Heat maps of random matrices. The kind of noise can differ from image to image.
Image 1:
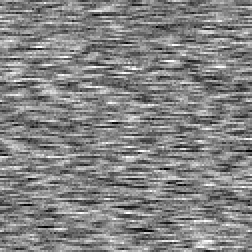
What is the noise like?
streaked along the rows
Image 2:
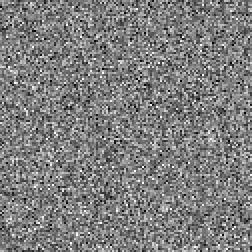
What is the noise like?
independent entries
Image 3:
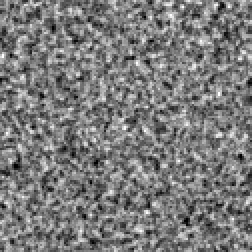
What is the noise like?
blotchy
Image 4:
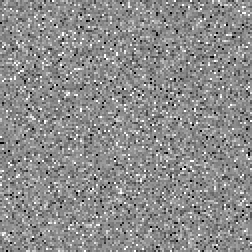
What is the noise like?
heavy tails
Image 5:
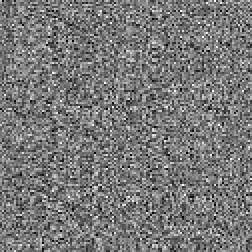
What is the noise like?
low rank plus noise
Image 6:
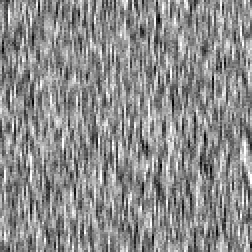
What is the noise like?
streaked along the columns
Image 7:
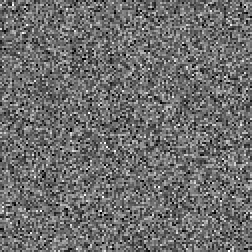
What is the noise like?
independent entries
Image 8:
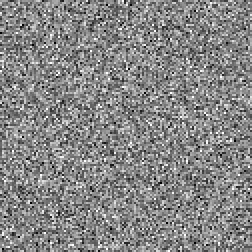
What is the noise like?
independent entries
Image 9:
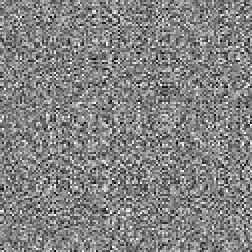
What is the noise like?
low rank plus noise
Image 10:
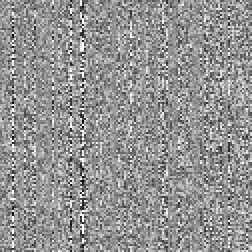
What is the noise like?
columns of uneven size
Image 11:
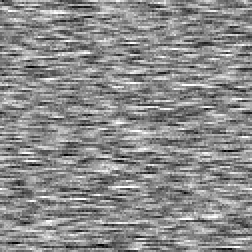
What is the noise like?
streaked along the rows
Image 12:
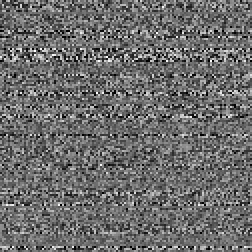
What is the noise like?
rows of uneven size
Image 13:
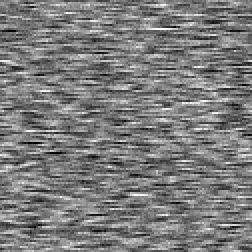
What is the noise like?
streaked along the rows
